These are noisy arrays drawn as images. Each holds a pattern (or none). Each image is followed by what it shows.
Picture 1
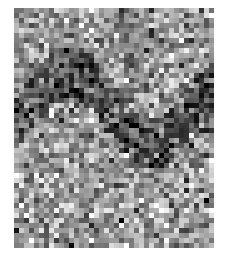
a wavy band
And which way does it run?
left to right
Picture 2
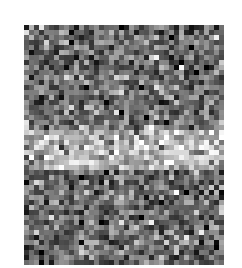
one horizontal stripe
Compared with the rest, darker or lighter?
lighter
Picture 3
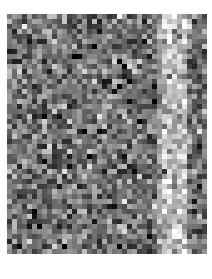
one vertical stripe
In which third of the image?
right
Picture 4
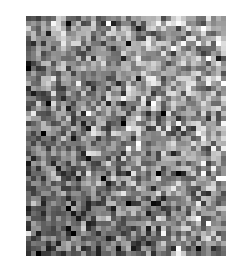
a smooth slope
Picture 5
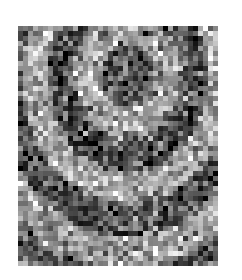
rings round one point
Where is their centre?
top middle
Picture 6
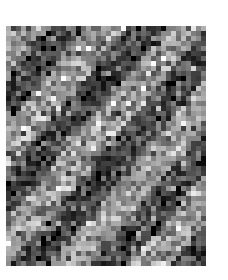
diagonal stripes
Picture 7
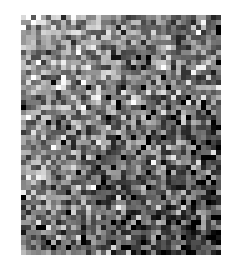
a smooth slope
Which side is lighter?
top left
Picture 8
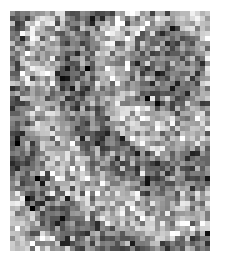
rings round one point
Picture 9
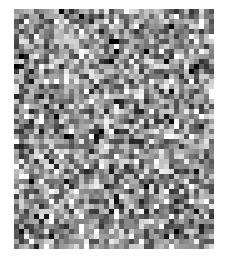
only noise
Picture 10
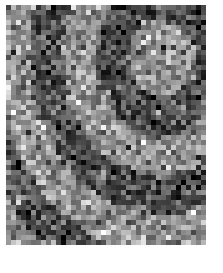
rings round one point
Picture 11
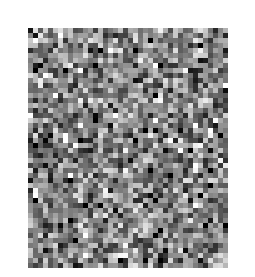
only noise
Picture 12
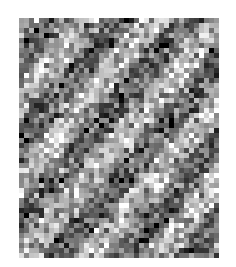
diagonal stripes
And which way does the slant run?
bottom left to top right
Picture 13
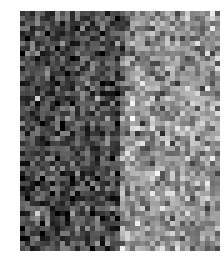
a sharp edge
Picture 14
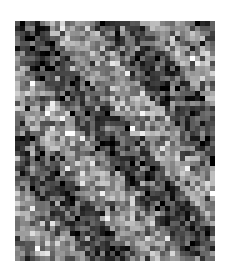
diagonal stripes
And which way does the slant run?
top left to bottom right
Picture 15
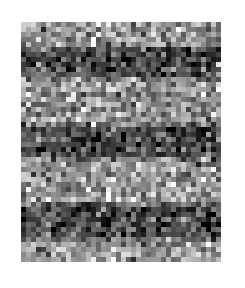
horizontal stripes
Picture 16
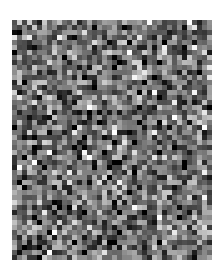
only noise
